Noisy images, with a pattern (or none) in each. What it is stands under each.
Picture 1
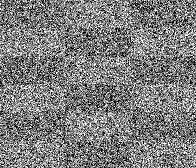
a checkerboard
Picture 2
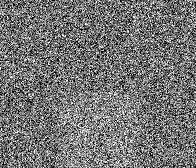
one block
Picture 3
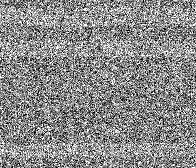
bands of rows
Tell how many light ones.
3
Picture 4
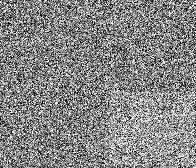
one block
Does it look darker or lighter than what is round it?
lighter
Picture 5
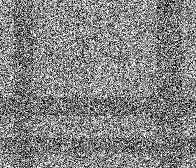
bands of rows crossing bands of columns
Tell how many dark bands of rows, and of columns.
2 and 2
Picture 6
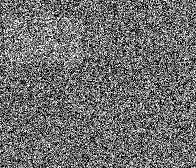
one block
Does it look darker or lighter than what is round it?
lighter
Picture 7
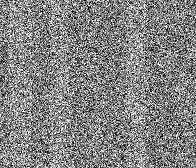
bands of columns
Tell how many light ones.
3
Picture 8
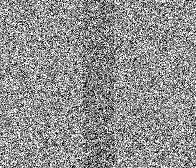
one band of columns
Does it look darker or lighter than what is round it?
darker
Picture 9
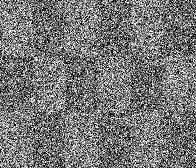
a checkerboard
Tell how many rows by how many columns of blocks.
3 by 6
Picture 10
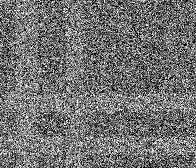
bands of rows crossing bands of columns
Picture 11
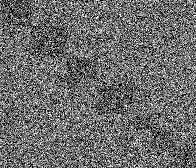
blocks along the diagonal
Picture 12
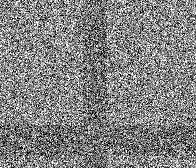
bands of rows crossing bands of columns
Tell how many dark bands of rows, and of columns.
1 and 1
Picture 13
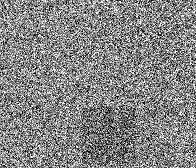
one block
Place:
bottom middle
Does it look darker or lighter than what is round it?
darker
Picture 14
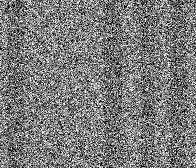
bands of columns
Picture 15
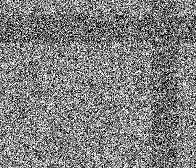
bands of rows crossing bands of columns
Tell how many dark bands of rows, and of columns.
1 and 1
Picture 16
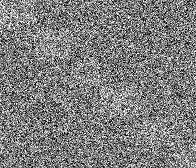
blocks along the diagonal
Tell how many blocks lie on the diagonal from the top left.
6
